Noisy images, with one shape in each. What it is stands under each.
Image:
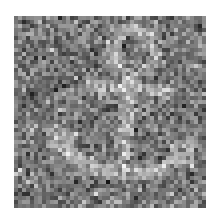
light anchor
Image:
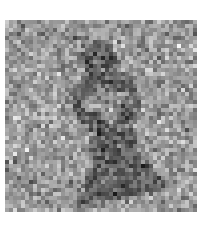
dark chess bishop
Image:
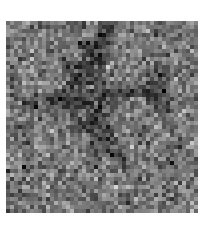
dark airplane
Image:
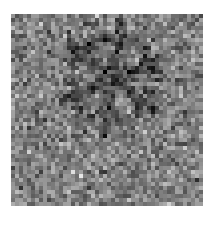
dark snowflake
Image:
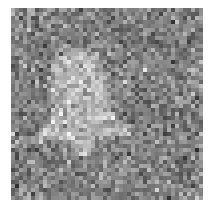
light bell
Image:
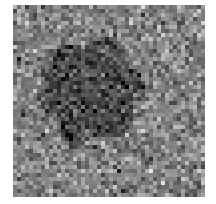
dark flower
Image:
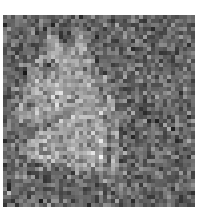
light chess knight
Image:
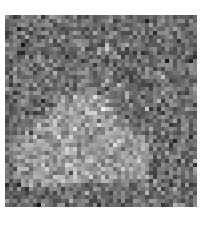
light cloud
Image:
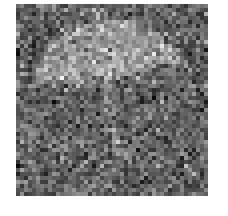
light umbrella
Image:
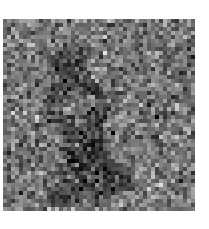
dark chess bishop
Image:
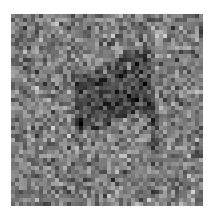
dark flag
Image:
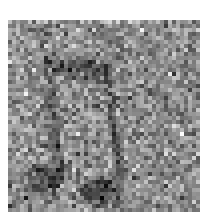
dark pair of musical notes
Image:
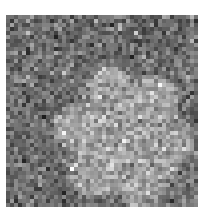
light flower
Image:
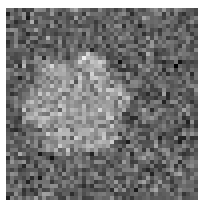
light flower
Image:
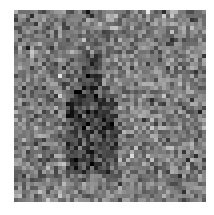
dark bottle
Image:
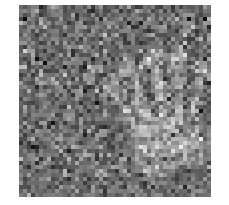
light chess queen
